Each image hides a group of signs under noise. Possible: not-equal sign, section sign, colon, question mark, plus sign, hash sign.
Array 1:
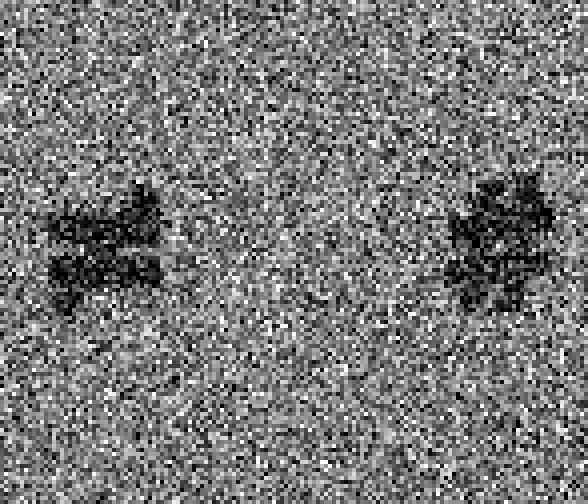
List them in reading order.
middle left: dark not-equal sign; middle right: dark hash sign
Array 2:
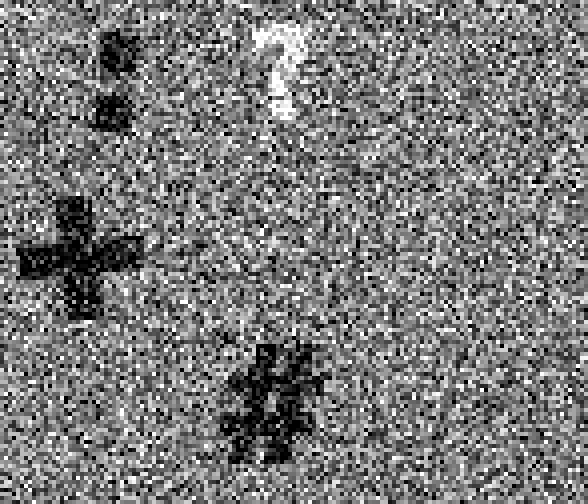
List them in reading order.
top left: dark colon; top middle: light question mark; middle left: dark plus sign; bottom middle: dark hash sign
